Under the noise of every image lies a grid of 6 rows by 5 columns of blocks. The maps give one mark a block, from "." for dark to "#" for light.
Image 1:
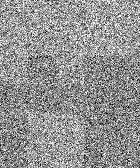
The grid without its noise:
# # # # #
# # # # #
# . # . .
. . . . .
. # # . .
. # # . .
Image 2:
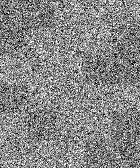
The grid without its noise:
. . # # #
. # # # .
# # # . .
. # # # #
# . # # .
# # # . .
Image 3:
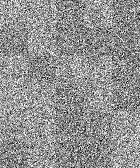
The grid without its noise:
# # . # .
. # . . .
# . # # .
# # . # .
# # . . #
. # . . #
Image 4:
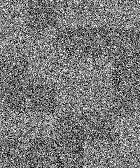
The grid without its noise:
# . # # #
# # . . .
. # # # .
. . # # .
# # . . #
. . . # #
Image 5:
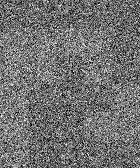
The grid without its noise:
. . . . .
# # # # .
# # . # .
# . . . #
# . . # #
# . . . .
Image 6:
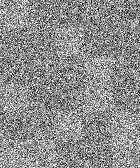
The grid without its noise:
# . . . .
. . # . .
. . . # .
# . . # .
. . # . #
# # . . #
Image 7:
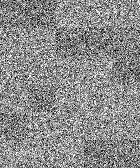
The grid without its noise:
. . # # #
# # . . .
# # # # .
# . # # #
. # # # #
# # # . .
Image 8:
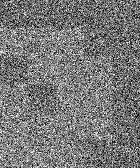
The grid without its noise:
. . . . .
# # # . .
. # # # .
# . # # .
# # # # .
# # # . .
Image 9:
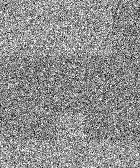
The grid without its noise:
# # # # .
# # # # .
. . . . .
. . . . .
. . # . .
# # # # #
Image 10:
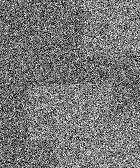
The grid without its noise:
. . . # #
. . . # #
. . . . .
. # # # .
. # # # #
. . # # #
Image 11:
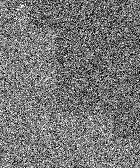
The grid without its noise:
# . . . .
# # . . .
# # . . .
# # . . .
# # # # .
# # # # #
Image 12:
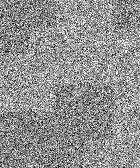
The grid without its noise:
. . # # .
. # # # #
# # # # #
# # . . #
. . . . #
. . . # #
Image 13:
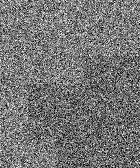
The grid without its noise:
# # # # #
# # # # #
# # # . .
# . . . .
# . . . .
# # . . .
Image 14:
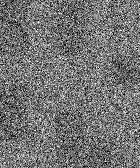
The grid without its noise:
. # . # #
. # . # #
# # # # .
. # # # #
. # . # #
# # . . #
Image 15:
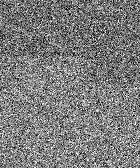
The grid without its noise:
. . . . .
. . . . .
# # # . .
# # # # #
# # # # #
# # # # #
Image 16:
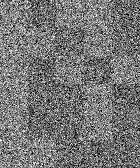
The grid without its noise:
# . # # .
# # . # .
# . # . #
# . . # .
# . . # .
# # . . .
